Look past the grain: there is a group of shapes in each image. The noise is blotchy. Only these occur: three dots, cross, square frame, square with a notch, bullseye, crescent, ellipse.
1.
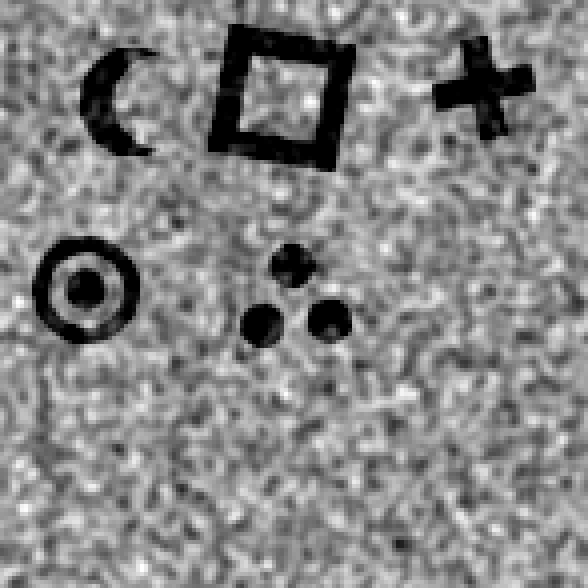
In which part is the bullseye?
middle left
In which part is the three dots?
centre
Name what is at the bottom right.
nothing
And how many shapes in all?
5
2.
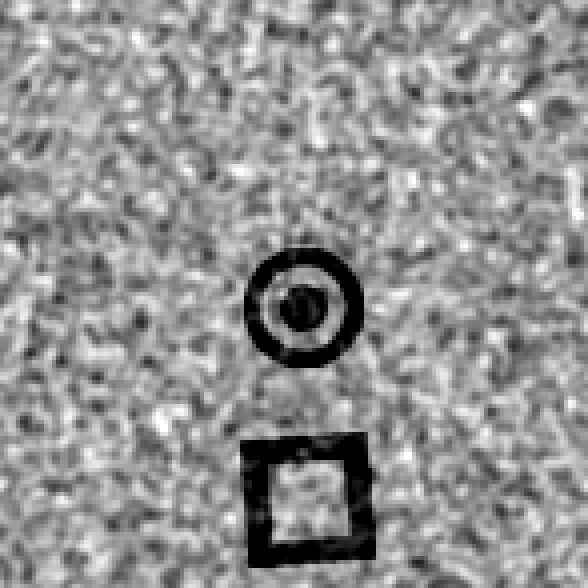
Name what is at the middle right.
nothing
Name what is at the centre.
bullseye
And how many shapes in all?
2
